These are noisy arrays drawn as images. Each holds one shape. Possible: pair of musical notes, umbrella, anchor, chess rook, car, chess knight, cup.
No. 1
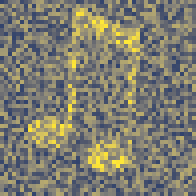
light pair of musical notes
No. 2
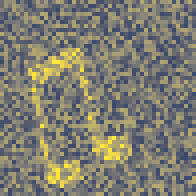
light pair of musical notes
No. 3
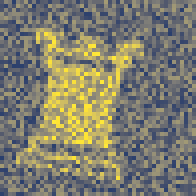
light chess rook
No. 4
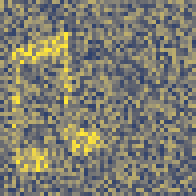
light pair of musical notes
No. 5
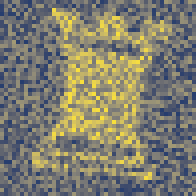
light chess rook
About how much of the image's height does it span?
nearly all
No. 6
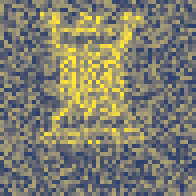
light chess rook
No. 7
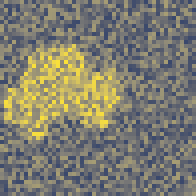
light car
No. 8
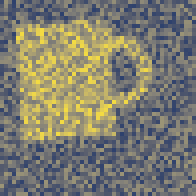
light cup
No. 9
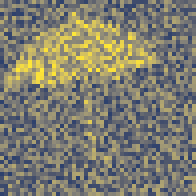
light umbrella
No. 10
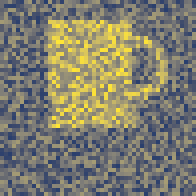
light cup
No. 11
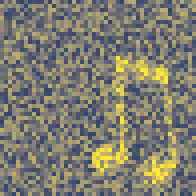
light pair of musical notes
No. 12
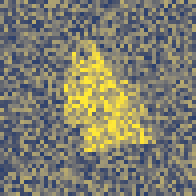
light chess knight
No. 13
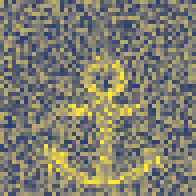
light anchor
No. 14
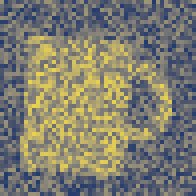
light cup
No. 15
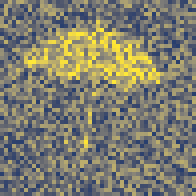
light umbrella
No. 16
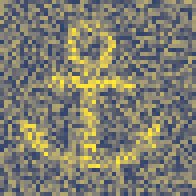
light anchor
